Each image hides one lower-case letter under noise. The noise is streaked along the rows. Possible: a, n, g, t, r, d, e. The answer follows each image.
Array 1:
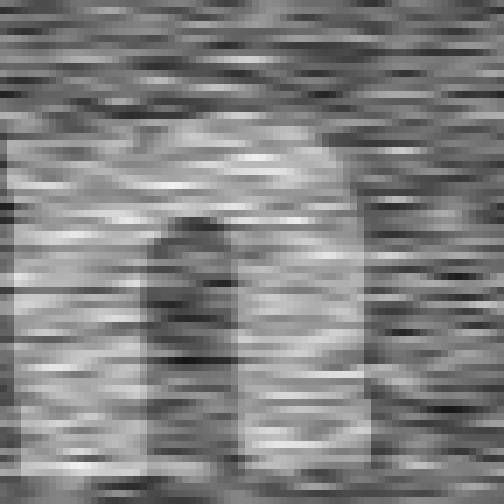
n
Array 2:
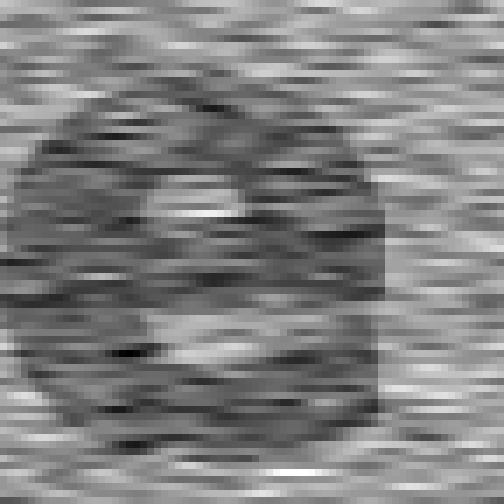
e
